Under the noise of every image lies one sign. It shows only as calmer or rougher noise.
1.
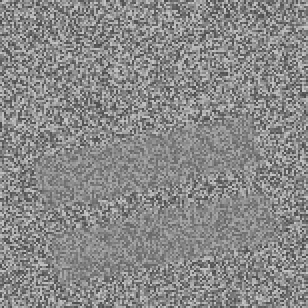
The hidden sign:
equals sign
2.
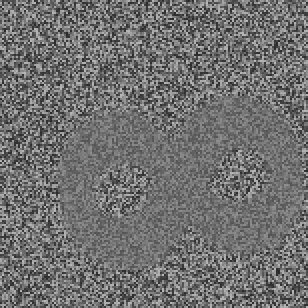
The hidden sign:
infinity sign
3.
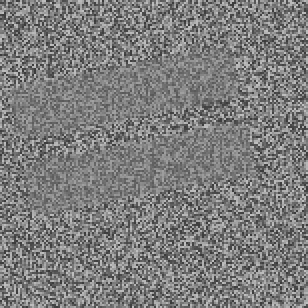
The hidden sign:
equals sign
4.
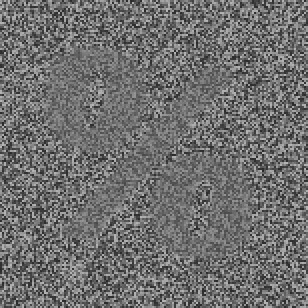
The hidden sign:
percent sign
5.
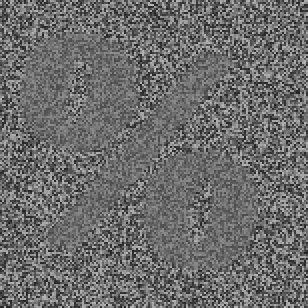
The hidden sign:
percent sign
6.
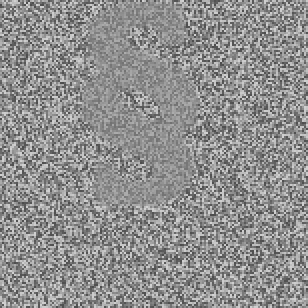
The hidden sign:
section sign
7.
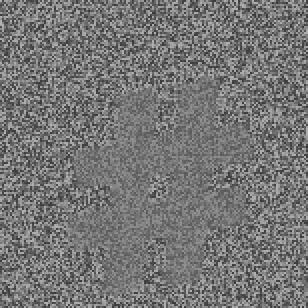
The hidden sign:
hash sign
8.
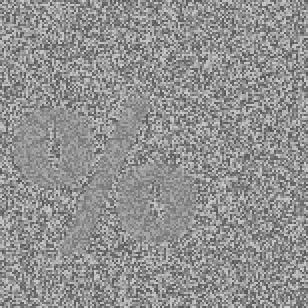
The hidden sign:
percent sign
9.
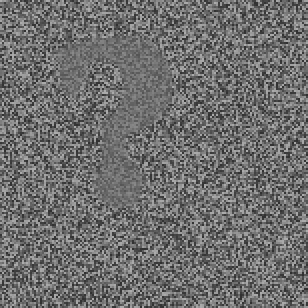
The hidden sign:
question mark
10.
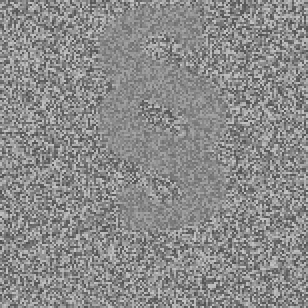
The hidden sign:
section sign
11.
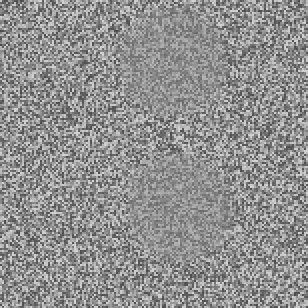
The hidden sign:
colon
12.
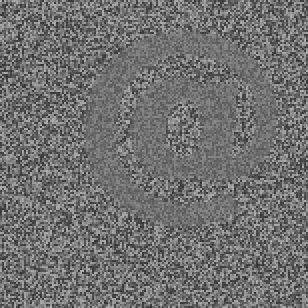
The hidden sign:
at sign
